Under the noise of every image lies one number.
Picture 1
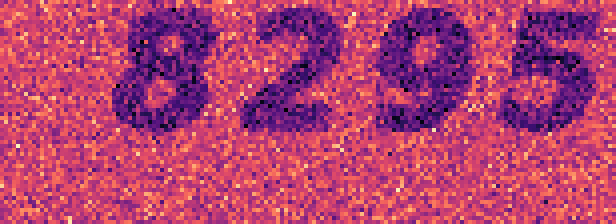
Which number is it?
8295
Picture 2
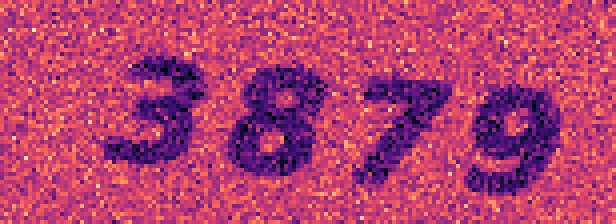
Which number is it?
3879
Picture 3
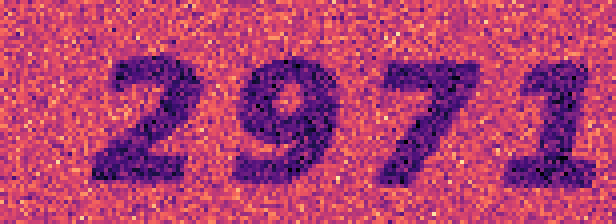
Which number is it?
2971
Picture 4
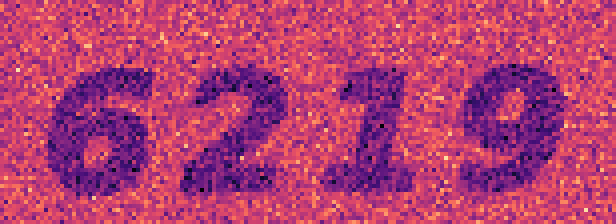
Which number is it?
6219
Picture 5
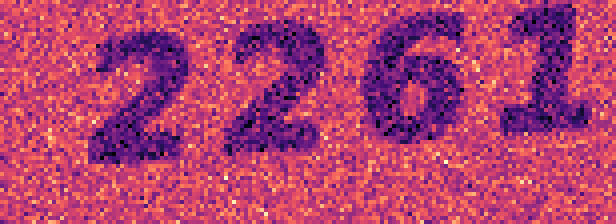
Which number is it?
2261
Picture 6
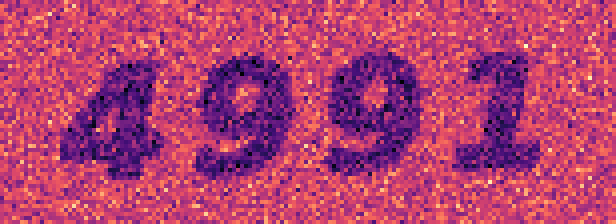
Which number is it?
4991
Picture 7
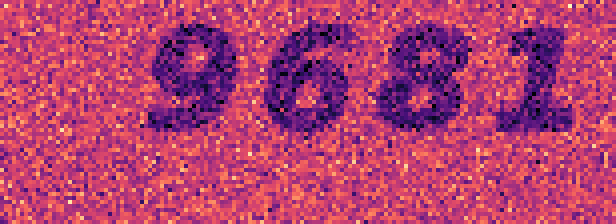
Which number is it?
9681
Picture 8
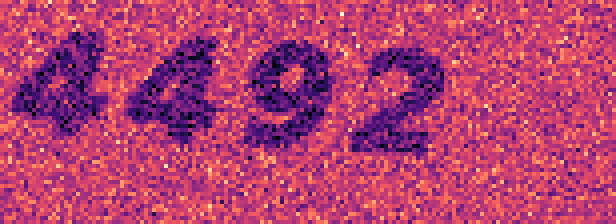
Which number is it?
4492
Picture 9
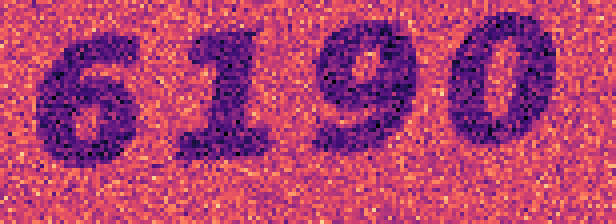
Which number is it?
6190
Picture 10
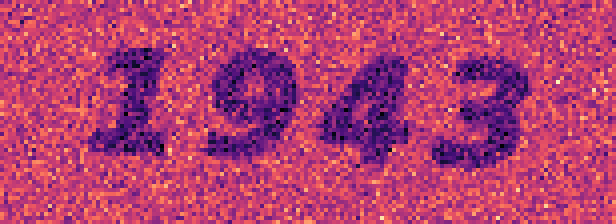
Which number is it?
1943
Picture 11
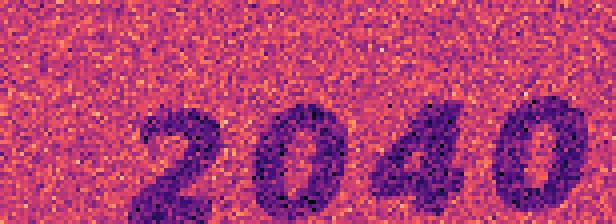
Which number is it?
2040
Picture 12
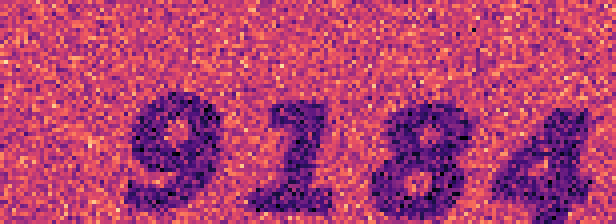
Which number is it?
9184
